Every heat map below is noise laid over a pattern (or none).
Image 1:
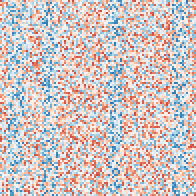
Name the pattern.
bands of columns
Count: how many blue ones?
4
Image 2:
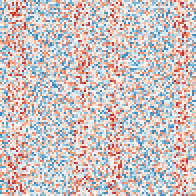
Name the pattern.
bands of columns
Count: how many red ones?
4
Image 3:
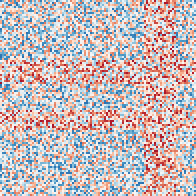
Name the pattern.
bands of rows crossing bands of columns
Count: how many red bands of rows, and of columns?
2 and 1
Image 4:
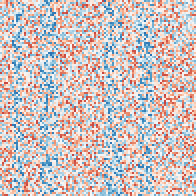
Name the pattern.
bands of columns
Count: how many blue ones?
4
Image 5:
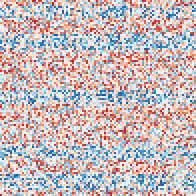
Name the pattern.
bands of rows
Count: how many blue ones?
5
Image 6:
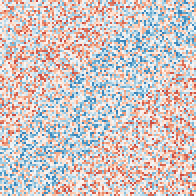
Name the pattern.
a diagonal band
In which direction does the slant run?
bottom left to top right
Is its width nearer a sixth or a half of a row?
a half
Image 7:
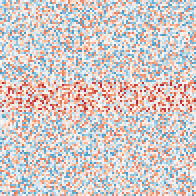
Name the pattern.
one band of rows
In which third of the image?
middle
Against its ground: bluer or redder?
redder
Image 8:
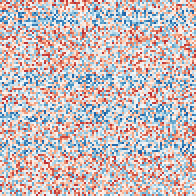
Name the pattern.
bands of rows
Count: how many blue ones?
4
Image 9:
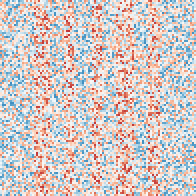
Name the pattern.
bands of columns
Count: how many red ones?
5
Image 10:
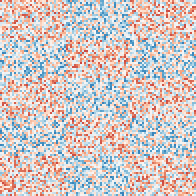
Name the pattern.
a checkerboard
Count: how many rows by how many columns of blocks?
5 by 3
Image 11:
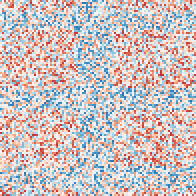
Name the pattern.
bands of rows crossing bands of columns
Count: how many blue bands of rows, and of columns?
3 and 1
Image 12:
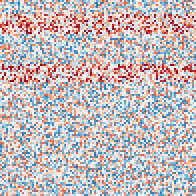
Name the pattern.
bands of rows
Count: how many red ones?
2
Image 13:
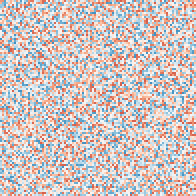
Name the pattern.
only noise
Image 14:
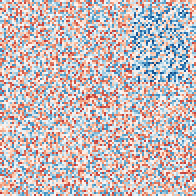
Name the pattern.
one block
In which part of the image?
top right
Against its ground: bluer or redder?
bluer
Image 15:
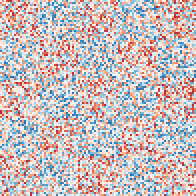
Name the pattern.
a checkerboard
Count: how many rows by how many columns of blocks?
5 by 5
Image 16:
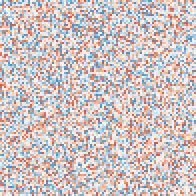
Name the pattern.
only noise
